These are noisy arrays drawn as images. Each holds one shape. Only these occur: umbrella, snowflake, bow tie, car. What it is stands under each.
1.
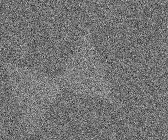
light bow tie
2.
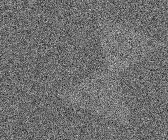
light bow tie
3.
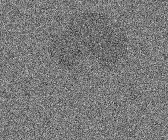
dark car
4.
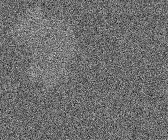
light car
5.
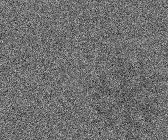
dark snowflake
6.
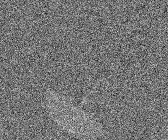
light umbrella, bottom middle
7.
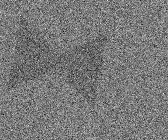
dark bow tie
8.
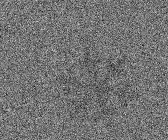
dark snowflake
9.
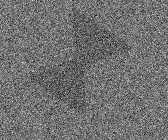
dark bow tie
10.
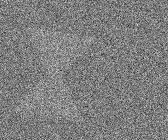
light bow tie
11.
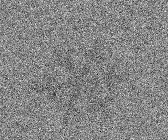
dark snowflake
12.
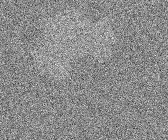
light car
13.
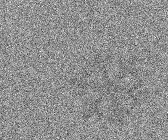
dark snowflake
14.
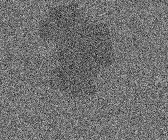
dark car
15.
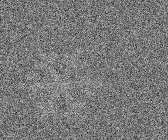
light snowflake
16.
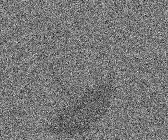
dark umbrella
